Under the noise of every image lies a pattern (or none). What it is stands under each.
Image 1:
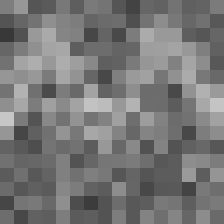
a wavy band
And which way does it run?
left to right
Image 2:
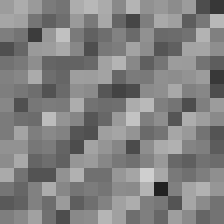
diagonal stripes
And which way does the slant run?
bottom left to top right
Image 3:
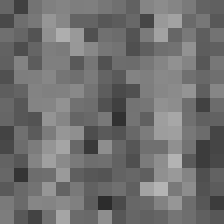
vertical stripes
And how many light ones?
2
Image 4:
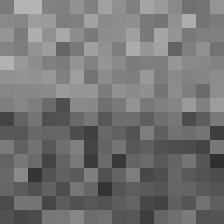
a sharp edge
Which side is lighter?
top
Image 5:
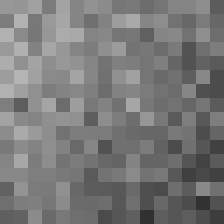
a smooth slope
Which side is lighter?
top left
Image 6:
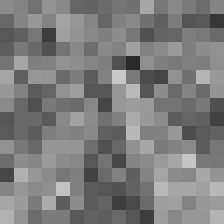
spokes from one point
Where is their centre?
top middle
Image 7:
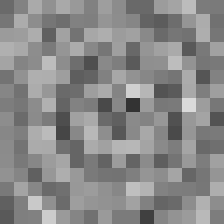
rings round one point
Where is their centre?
centre
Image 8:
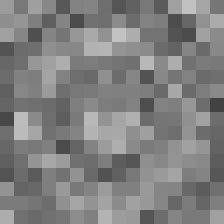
rings round one point
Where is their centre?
centre
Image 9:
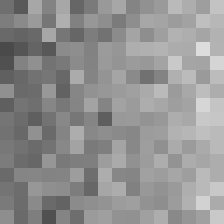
a smooth slope
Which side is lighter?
right
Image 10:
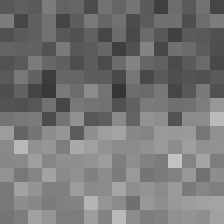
a sharp edge
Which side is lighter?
bottom
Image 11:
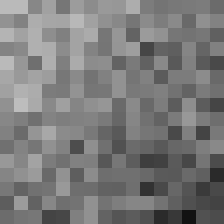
a smooth slope
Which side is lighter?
top left
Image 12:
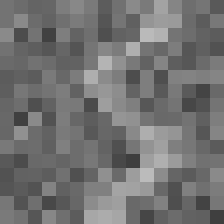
a wavy band
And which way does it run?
top to bottom
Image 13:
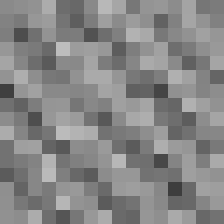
diagonal stripes
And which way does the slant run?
top left to bottom right
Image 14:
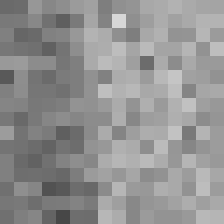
a sharp edge
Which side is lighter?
right
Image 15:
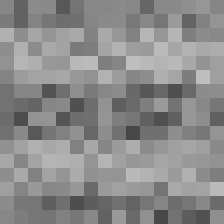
horizontal stripes
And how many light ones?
2
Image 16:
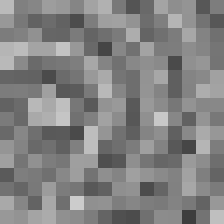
rings round one point
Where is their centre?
middle left
